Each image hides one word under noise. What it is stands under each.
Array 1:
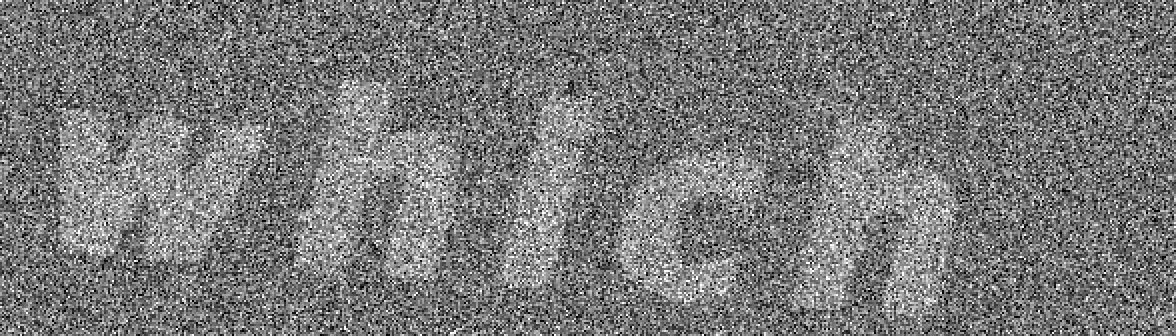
which
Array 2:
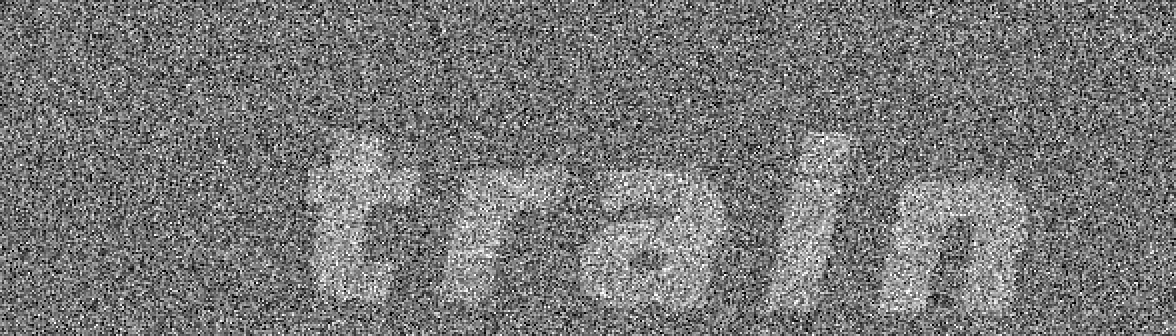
train
